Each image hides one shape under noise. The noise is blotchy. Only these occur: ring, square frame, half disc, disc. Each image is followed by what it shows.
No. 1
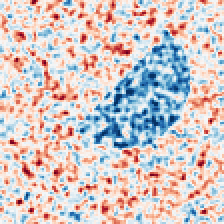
blue half disc
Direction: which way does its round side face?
down and right
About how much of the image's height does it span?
half
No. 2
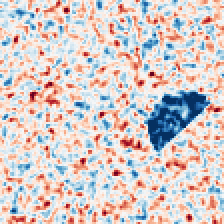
blue half disc, middle right
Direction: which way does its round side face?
up and left
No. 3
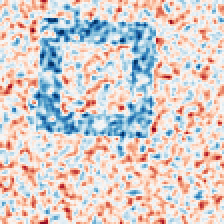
blue square frame
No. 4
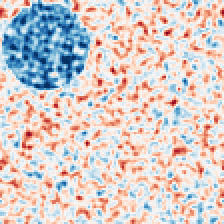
blue disc, top left
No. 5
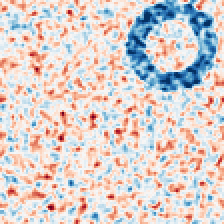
blue ring, top right
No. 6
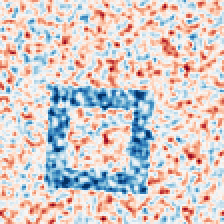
blue square frame
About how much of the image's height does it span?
half
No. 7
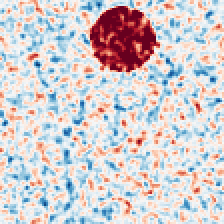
red disc, top middle
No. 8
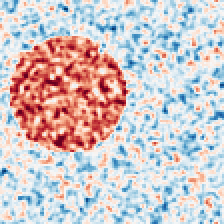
red disc
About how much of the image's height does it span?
half
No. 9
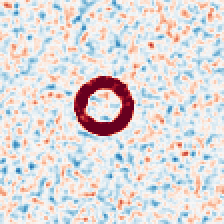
red ring, centre
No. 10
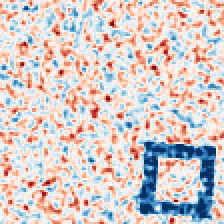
blue square frame, bottom right
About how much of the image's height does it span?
a third
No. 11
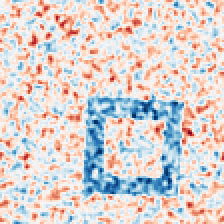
blue square frame
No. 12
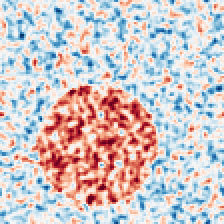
red disc
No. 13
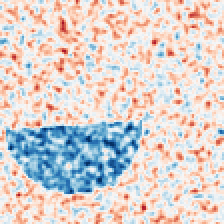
blue half disc
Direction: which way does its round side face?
down
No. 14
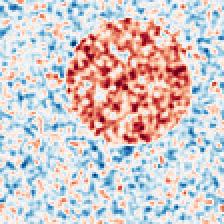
red disc
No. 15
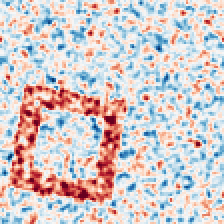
red square frame
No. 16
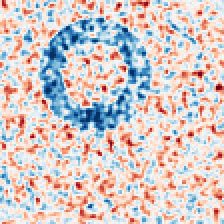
blue ring
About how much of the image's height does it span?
half
